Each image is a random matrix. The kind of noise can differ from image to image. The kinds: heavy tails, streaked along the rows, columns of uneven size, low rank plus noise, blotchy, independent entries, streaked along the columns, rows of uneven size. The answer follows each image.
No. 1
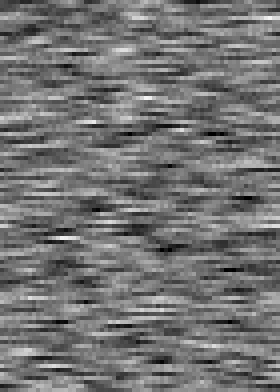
streaked along the rows
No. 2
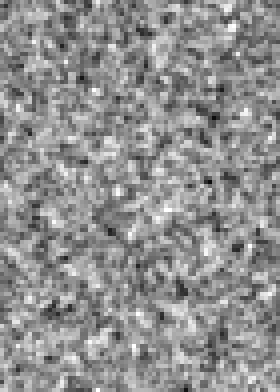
blotchy
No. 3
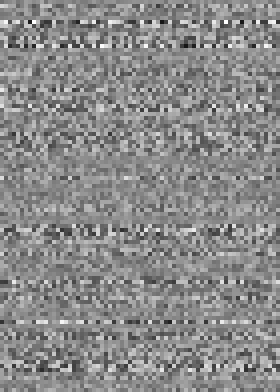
rows of uneven size
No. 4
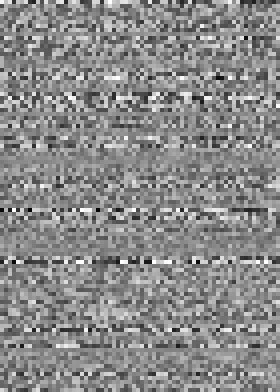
rows of uneven size
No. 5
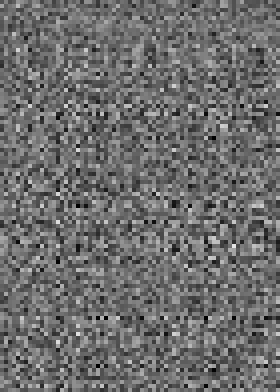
low rank plus noise
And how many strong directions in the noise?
three or four
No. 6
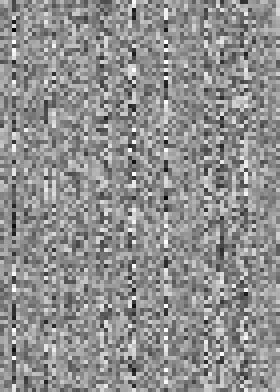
columns of uneven size
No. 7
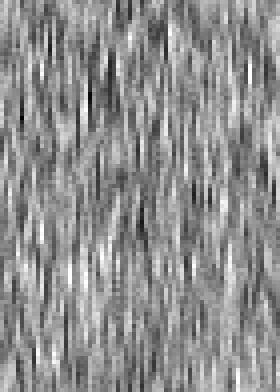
streaked along the columns
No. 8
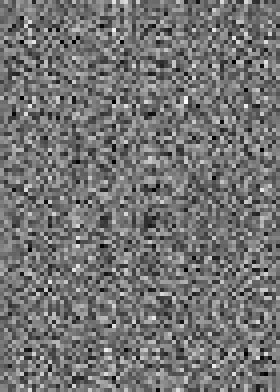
low rank plus noise
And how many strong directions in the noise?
three or four
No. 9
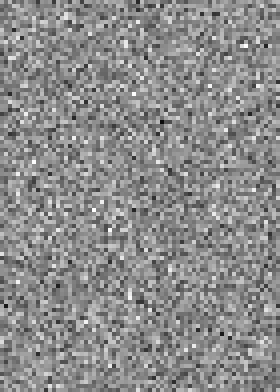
independent entries
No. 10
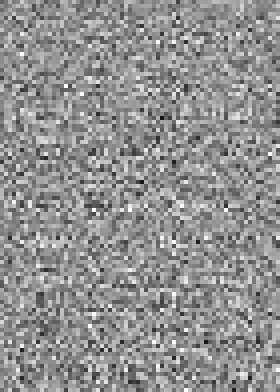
low rank plus noise
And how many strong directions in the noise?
five to eight
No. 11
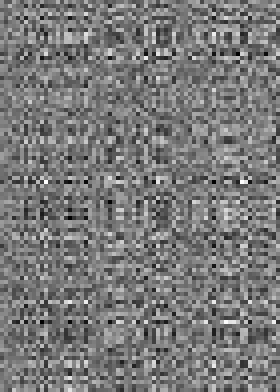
low rank plus noise
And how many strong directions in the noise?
two
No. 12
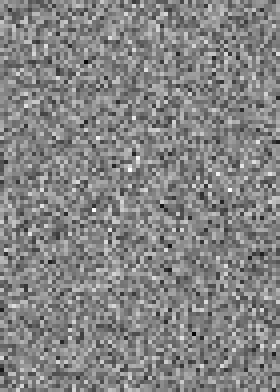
independent entries
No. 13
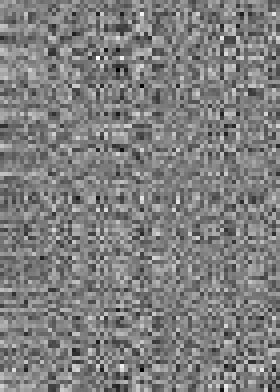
low rank plus noise
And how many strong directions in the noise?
two
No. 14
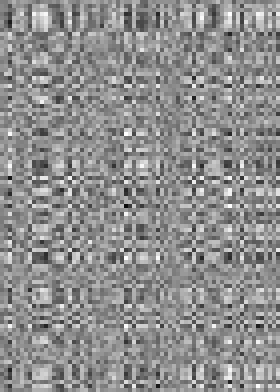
low rank plus noise
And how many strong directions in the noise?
one
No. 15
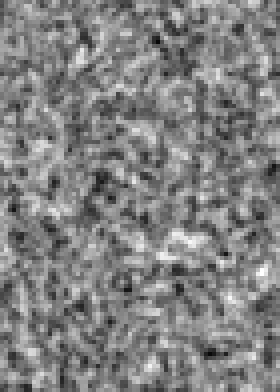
blotchy
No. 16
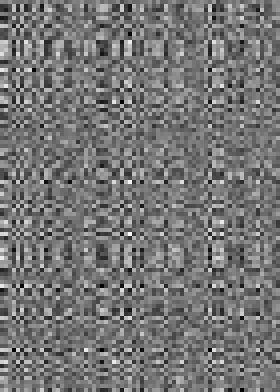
low rank plus noise
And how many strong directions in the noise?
one
